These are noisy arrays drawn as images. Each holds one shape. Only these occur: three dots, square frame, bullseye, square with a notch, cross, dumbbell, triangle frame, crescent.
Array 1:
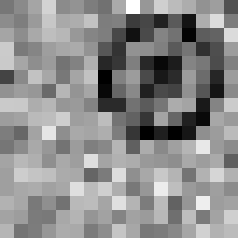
bullseye
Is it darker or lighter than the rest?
darker
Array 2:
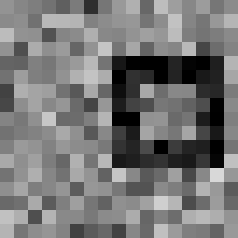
square frame
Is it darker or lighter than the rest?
darker
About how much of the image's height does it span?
half
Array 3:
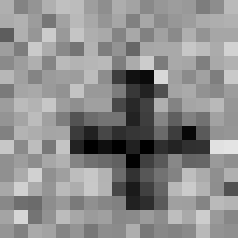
cross
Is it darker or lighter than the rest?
darker
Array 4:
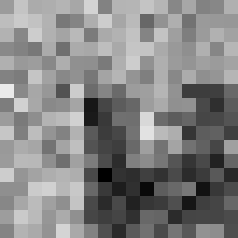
square with a notch
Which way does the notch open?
up
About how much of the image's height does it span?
two thirds
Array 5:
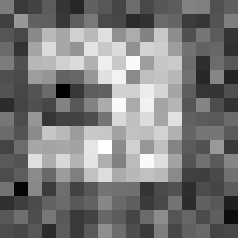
square with a notch
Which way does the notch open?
left
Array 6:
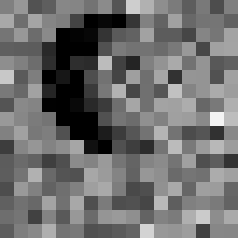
crescent
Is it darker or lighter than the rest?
darker
